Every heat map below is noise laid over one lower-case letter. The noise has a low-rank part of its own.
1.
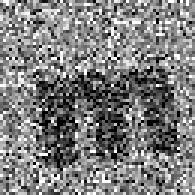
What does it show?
dark m
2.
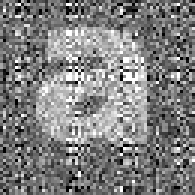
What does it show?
light a
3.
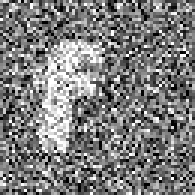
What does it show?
light f
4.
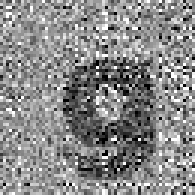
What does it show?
dark g
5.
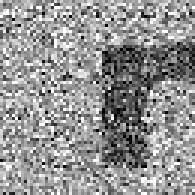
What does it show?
dark r
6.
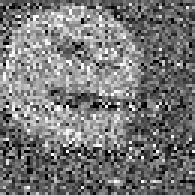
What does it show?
light e
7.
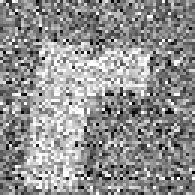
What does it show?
light r
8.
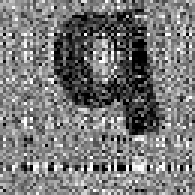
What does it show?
dark q
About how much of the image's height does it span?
two thirds
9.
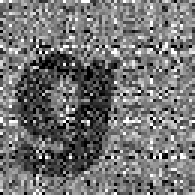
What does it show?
dark g
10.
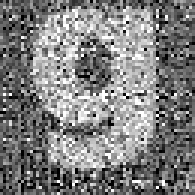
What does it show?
light g
